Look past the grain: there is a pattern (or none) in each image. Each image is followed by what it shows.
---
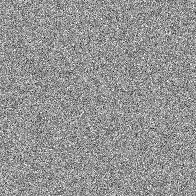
only noise
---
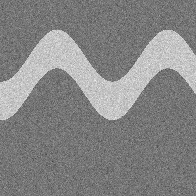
a wavy band
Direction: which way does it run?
left to right
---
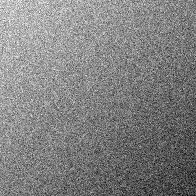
a smooth slope
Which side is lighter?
top left
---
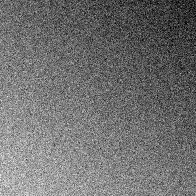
a smooth slope
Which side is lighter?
bottom left
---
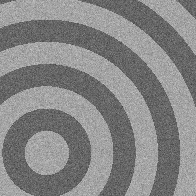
rings round one point
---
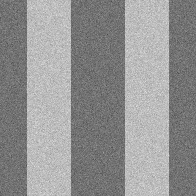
vertical stripes
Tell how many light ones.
2
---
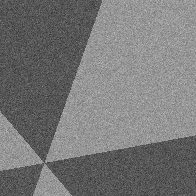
spokes from one point
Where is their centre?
bottom left
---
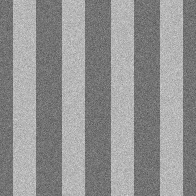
vertical stripes
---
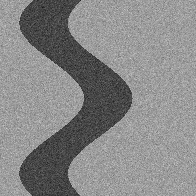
a wavy band
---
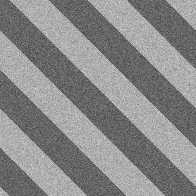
diagonal stripes
